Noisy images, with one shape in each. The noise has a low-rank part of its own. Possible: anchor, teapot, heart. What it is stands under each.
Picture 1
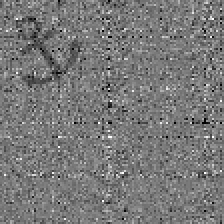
anchor
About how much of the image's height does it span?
a third
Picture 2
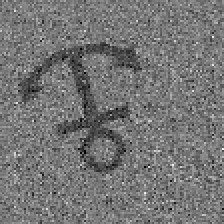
anchor
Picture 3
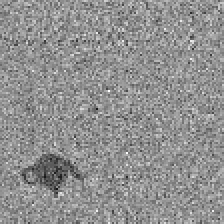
teapot
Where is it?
bottom left
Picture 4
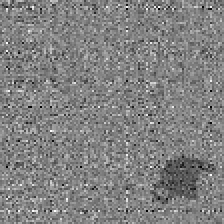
teapot
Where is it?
bottom right
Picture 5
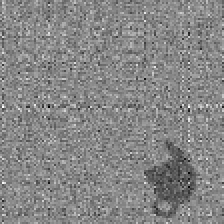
teapot
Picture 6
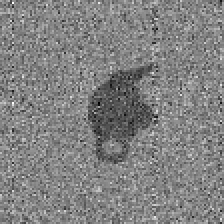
teapot
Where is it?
centre
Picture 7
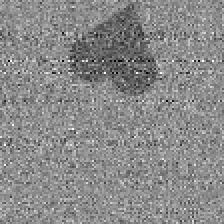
heart
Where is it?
top middle
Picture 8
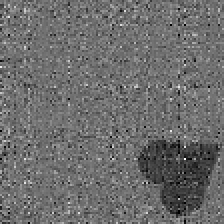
heart
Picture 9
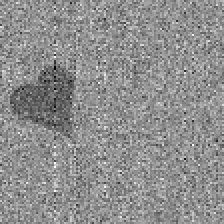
heart
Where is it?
middle left
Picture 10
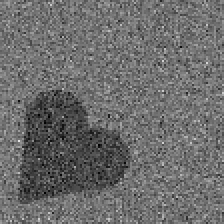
heart
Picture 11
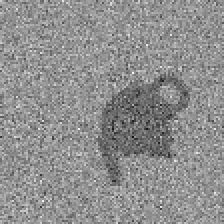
teapot
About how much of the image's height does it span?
half
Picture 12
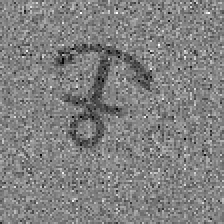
anchor
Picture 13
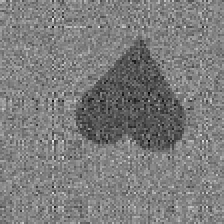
heart
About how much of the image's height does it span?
half
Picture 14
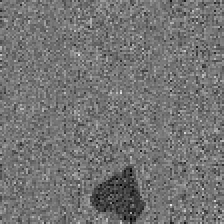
heart
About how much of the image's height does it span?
a quarter
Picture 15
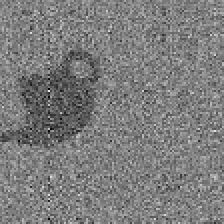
teapot
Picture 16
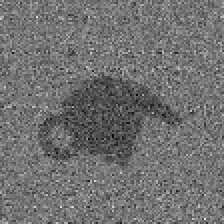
teapot
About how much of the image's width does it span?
two thirds
